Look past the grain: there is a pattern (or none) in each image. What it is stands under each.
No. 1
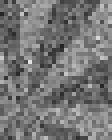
spokes from one point
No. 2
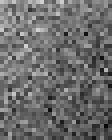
a smooth slope
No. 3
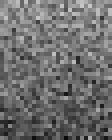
a smooth slope
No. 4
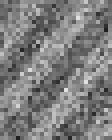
diagonal stripes
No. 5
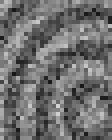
rings round one point
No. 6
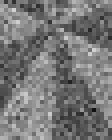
spokes from one point
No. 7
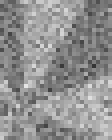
spokes from one point
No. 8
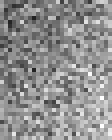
a smooth slope
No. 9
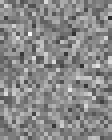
only noise
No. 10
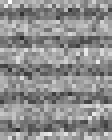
horizontal stripes
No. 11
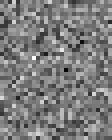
only noise
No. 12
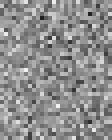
only noise
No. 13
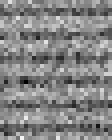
horizontal stripes
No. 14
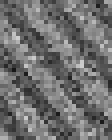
diagonal stripes
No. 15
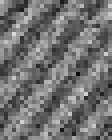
diagonal stripes
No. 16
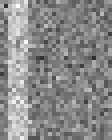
one vertical stripe
